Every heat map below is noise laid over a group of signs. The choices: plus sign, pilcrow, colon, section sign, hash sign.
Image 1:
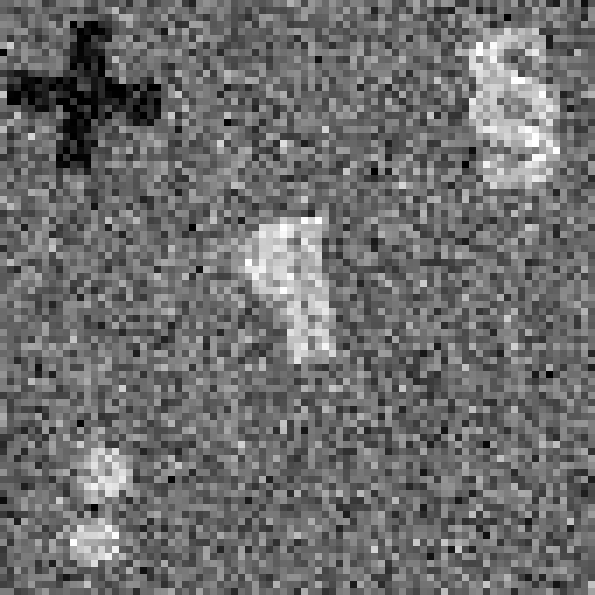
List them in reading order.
top left: dark plus sign; top right: light section sign; centre: light pilcrow; bottom left: light colon
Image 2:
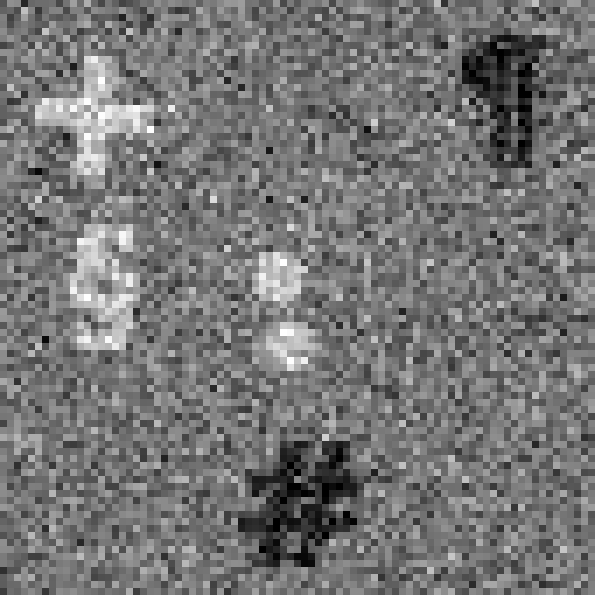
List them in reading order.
top left: light plus sign; top right: dark pilcrow; middle left: light section sign; centre: light colon; bottom middle: dark hash sign
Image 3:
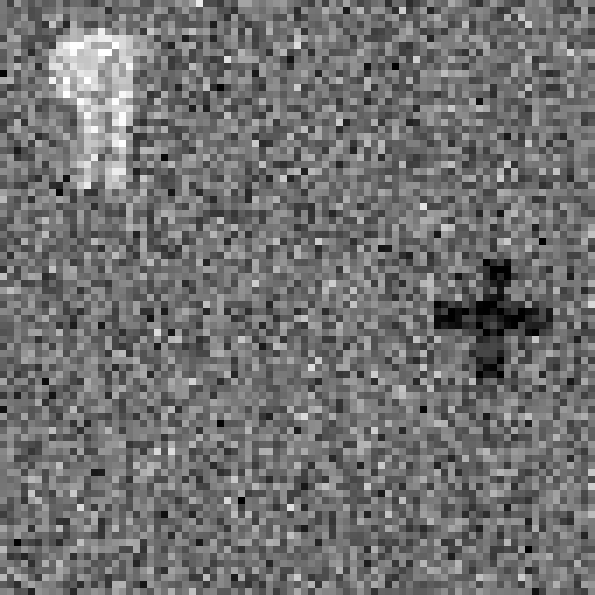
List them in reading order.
top left: light pilcrow; middle right: dark plus sign
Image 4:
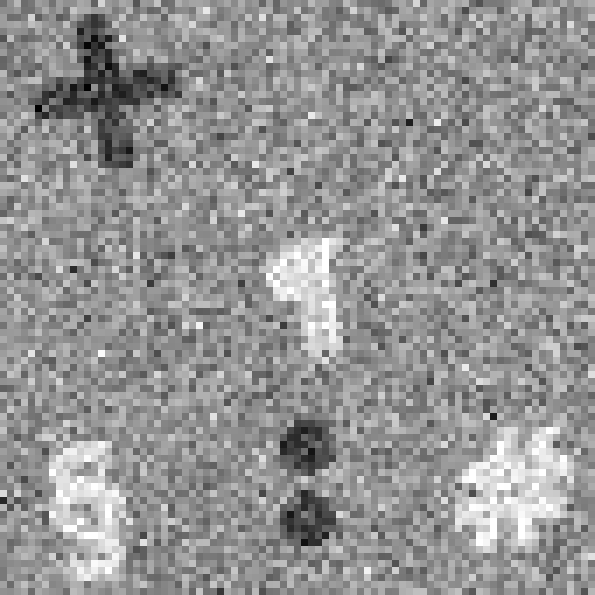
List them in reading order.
top left: dark plus sign; centre: light pilcrow; bottom left: light section sign; bottom middle: dark colon; bottom right: light hash sign
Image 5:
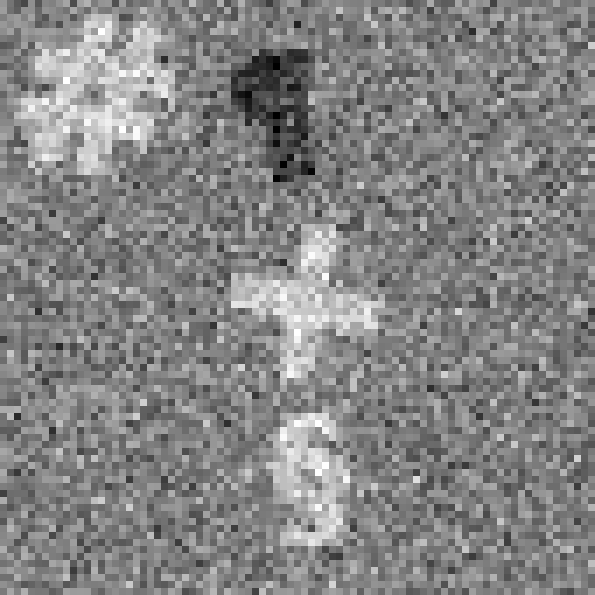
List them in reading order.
top left: light hash sign; top middle: dark pilcrow; centre: light plus sign; bottom middle: light section sign
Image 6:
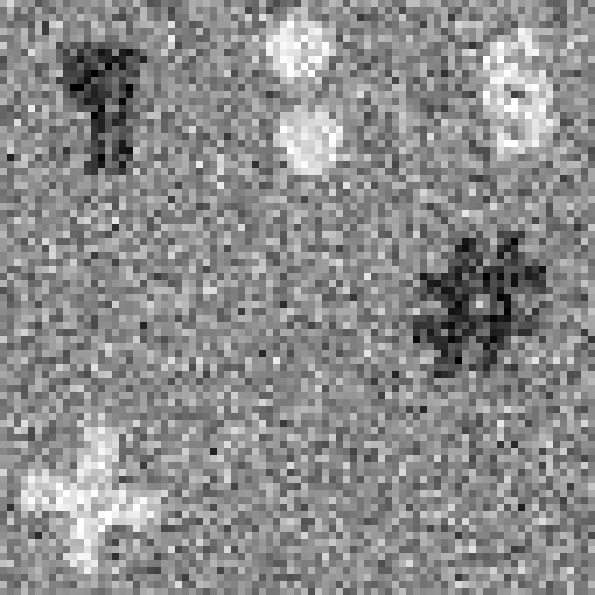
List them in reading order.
top left: dark pilcrow; top middle: light colon; top right: light section sign; middle right: dark hash sign; bottom left: light plus sign
